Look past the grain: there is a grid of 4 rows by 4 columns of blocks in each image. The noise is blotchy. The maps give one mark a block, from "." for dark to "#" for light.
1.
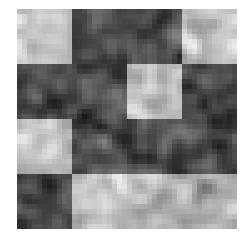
# . . #
. . # .
# . . .
. # # #
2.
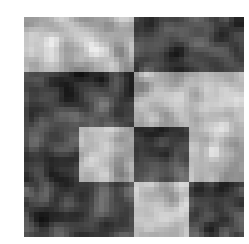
# # . .
. . # #
. # . #
. . # .
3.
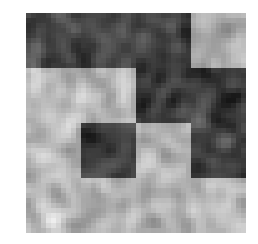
. . . #
# # . .
# . # .
# # # #
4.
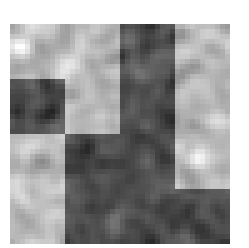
# # . #
. # . #
# . . #
# . . .
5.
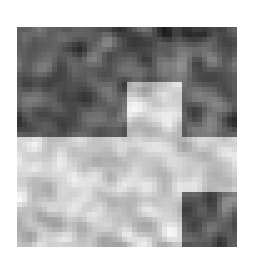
. . . .
. . # .
# # # #
# # # .
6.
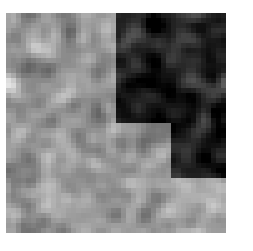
# # . .
# # . .
# # # .
# # # #
